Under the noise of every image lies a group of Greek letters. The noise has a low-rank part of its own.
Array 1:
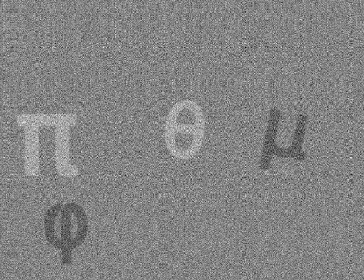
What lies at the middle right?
mu
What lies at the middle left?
pi
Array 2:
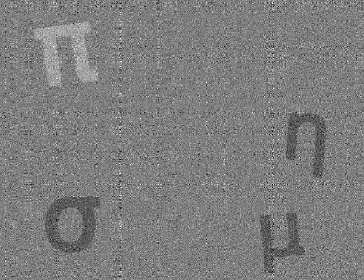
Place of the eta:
middle right
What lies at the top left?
pi
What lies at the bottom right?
mu
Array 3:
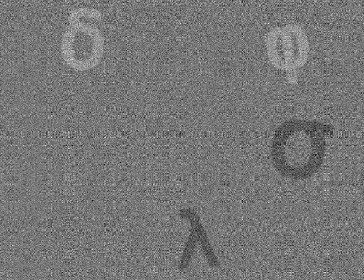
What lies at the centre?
nothing
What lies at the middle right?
sigma
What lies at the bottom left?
nothing
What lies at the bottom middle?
lambda
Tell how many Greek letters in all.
4
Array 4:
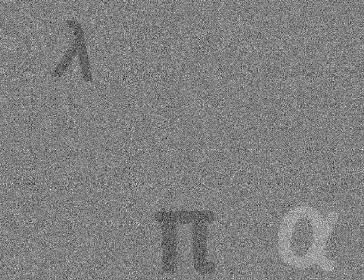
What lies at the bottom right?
alpha
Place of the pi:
bottom middle
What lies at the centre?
nothing
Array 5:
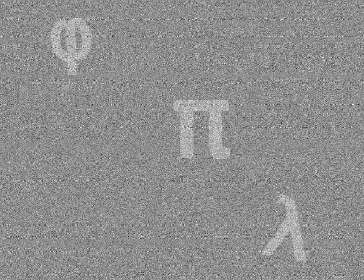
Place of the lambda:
bottom right
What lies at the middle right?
nothing
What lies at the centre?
pi
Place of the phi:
top left
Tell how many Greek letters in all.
3
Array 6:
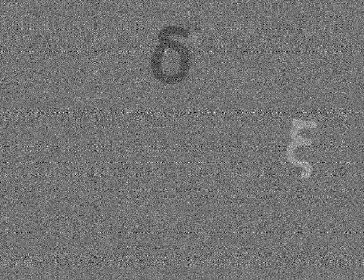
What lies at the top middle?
delta
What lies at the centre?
nothing
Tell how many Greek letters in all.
2
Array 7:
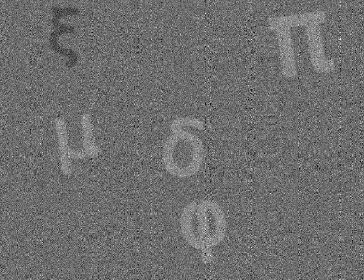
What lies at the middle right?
nothing
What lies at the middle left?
mu
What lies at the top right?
pi
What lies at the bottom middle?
phi
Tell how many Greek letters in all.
5
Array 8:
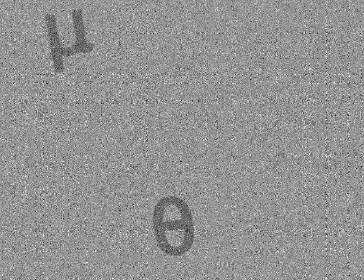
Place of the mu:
top left
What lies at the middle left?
nothing
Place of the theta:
bottom middle
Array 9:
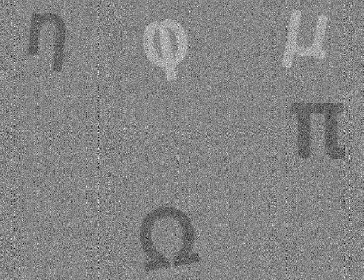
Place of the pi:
middle right
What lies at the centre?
nothing
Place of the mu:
top right
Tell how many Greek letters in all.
5
